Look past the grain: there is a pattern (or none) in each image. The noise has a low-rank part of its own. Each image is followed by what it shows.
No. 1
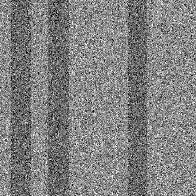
bands of columns
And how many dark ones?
3
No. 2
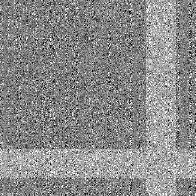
bands of rows crossing bands of columns
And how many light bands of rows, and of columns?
1 and 1
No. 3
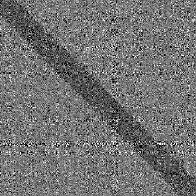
a diagonal band
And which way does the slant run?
top left to bottom right
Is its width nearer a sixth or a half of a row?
a sixth
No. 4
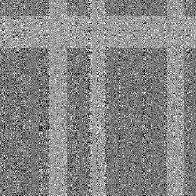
bands of rows crossing bands of columns
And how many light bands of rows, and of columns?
1 and 3
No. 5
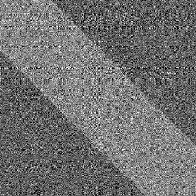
a diagonal band
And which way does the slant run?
top left to bottom right
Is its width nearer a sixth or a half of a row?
a half
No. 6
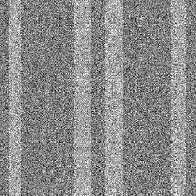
bands of columns
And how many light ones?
4
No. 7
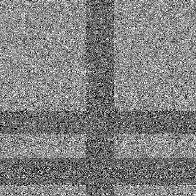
bands of rows crossing bands of columns
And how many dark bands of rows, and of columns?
2 and 1
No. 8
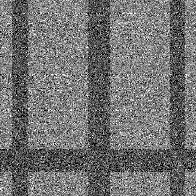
bands of rows crossing bands of columns
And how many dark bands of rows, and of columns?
1 and 3
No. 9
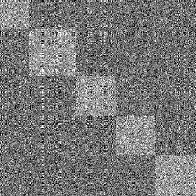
blocks along the diagonal
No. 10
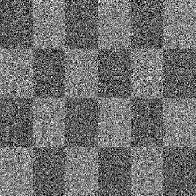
a checkerboard
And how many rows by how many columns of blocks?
4 by 6
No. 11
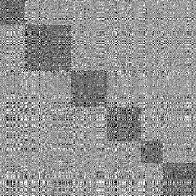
blocks along the diagonal
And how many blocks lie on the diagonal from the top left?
6
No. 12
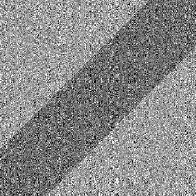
a diagonal band
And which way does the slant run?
bottom left to top right
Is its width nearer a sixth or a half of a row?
a half
